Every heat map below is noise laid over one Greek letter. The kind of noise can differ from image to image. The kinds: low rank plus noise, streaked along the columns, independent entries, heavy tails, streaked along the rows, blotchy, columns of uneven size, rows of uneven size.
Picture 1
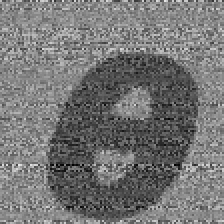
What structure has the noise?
rows of uneven size
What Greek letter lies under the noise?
theta
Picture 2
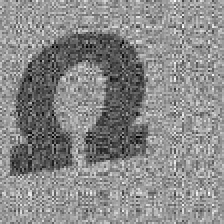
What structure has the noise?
low rank plus noise
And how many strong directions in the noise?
two
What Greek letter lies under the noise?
omega
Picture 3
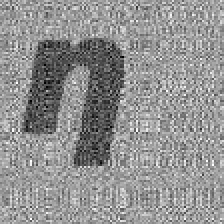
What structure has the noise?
low rank plus noise
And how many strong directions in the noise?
two
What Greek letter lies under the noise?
eta
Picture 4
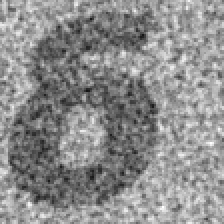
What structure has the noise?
blotchy
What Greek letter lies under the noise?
delta
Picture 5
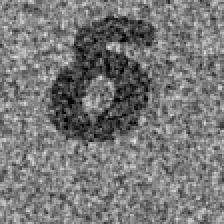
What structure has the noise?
blotchy
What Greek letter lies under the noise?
delta
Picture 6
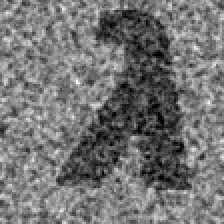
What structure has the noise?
blotchy
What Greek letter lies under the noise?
lambda
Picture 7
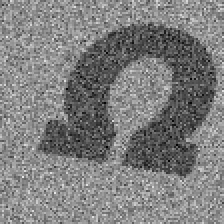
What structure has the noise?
independent entries
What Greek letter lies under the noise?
omega
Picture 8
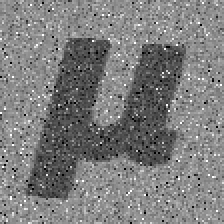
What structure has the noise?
heavy tails
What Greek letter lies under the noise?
mu
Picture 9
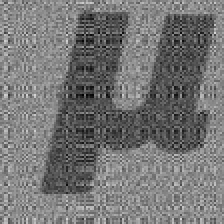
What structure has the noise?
low rank plus noise
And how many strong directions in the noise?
one
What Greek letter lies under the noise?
mu
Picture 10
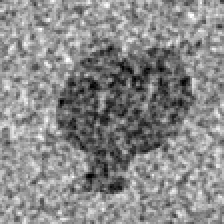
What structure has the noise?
blotchy
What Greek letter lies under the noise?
phi
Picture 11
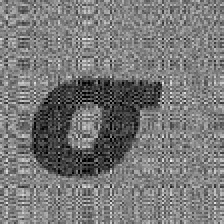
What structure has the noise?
low rank plus noise
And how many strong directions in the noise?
one
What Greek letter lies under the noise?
sigma
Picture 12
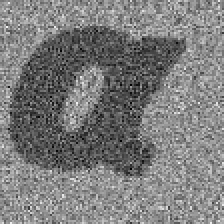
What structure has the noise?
low rank plus noise
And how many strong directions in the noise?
five to eight
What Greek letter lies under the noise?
alpha
